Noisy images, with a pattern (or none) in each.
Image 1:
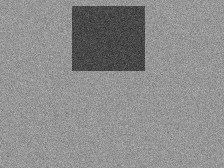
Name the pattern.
one block
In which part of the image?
top middle
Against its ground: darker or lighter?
darker
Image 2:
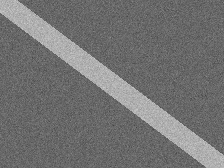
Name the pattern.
a diagonal band
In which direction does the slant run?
top left to bottom right
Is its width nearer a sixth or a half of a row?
a sixth
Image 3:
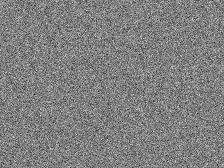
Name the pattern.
only noise
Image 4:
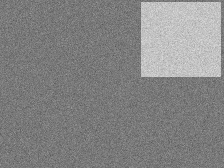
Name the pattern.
one block
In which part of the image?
top right
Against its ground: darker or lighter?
lighter
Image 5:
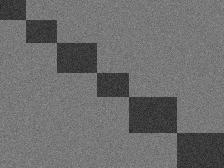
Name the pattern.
blocks along the diagonal
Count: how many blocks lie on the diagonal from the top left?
6
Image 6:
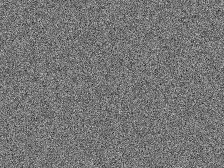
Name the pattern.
only noise
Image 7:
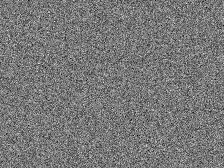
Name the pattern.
only noise
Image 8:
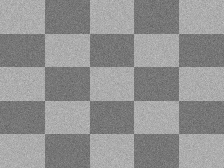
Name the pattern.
a checkerboard
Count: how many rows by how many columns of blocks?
5 by 5
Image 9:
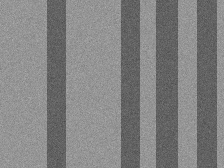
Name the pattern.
bands of columns
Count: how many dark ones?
4
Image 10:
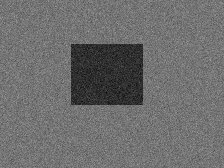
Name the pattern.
one block
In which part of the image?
centre
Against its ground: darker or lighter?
darker
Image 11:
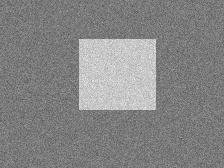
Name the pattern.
one block
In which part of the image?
centre
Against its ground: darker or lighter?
lighter
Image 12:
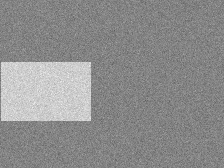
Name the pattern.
one block
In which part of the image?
middle left
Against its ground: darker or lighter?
lighter
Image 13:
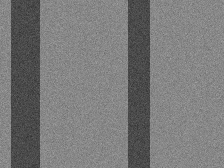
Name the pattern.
bands of columns
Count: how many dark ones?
2
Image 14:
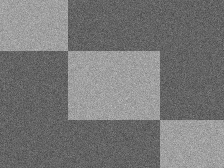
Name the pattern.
blocks along the diagonal
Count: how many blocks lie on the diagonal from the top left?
3
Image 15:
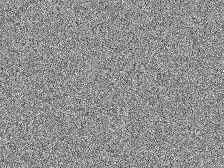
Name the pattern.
only noise
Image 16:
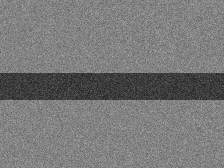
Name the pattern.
one band of rows
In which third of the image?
middle
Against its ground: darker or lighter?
darker
